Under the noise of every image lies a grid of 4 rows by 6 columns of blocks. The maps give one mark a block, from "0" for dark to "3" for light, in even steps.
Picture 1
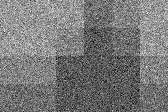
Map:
333123
332013
220002
110001
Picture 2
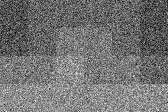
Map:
011110
012210
223221
333333
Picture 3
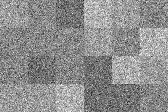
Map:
210321
111213
101032
223001
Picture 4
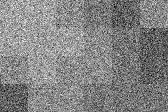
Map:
332102
333210
232210
022111
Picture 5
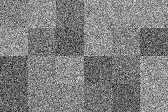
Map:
231333
310320
023013
022103
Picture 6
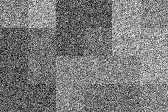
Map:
230032
010133
012223
002112
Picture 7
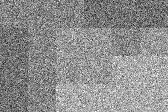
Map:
111000
012212
012233
013333
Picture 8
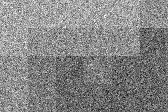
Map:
333332
322220
210100
210000
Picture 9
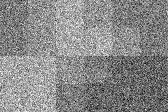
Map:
123211
123321
332100
331000
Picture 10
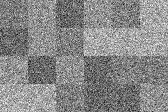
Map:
120213
021333
202011
331002
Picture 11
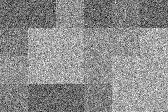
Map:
002010
133223
233233
100133
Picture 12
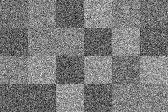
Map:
120321
022030
230313
003022
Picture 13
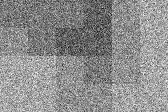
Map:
111023
210023
332123
332233
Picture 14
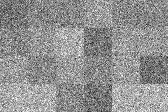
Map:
011211
123022
212120
331033
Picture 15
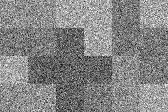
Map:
223313
110311
300021
220123
